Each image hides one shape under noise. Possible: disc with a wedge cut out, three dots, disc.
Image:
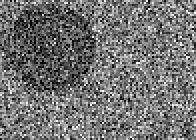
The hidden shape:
disc
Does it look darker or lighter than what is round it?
darker
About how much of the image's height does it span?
two thirds
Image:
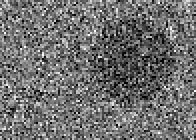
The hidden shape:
disc
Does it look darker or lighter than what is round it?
darker
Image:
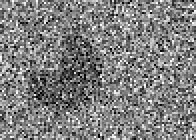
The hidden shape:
disc with a wedge cut out
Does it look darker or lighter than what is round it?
darker
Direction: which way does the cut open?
up and left
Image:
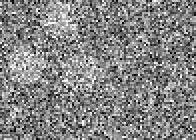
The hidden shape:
three dots
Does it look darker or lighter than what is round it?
lighter
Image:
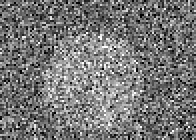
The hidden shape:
disc
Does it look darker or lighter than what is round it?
lighter
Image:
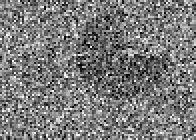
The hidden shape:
disc with a wedge cut out
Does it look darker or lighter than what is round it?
darker
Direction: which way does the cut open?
up and right
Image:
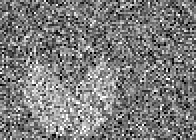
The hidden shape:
disc with a wedge cut out
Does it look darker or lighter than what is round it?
lighter
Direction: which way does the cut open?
up
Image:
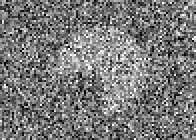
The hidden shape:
disc with a wedge cut out
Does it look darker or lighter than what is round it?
lighter
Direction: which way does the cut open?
down and left
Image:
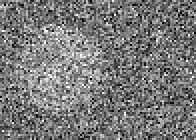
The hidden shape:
disc
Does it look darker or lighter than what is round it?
lighter
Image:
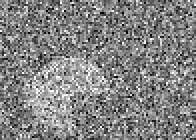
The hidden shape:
disc with a wedge cut out
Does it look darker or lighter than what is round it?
lighter
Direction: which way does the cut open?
down and right
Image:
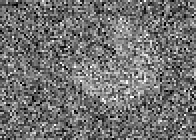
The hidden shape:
disc with a wedge cut out
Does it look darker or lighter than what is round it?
lighter
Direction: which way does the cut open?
up and left
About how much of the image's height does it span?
two thirds
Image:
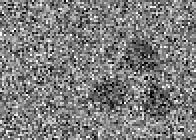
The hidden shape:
three dots
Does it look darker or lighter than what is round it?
darker
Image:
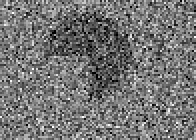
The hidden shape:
disc with a wedge cut out
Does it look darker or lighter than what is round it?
darker
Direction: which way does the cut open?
down and left
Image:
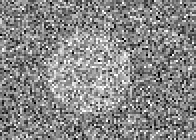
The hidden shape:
disc
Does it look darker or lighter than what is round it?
lighter
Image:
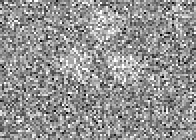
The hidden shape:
three dots
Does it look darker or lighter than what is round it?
lighter
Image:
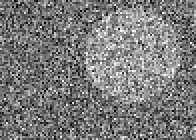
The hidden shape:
disc
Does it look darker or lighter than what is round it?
lighter
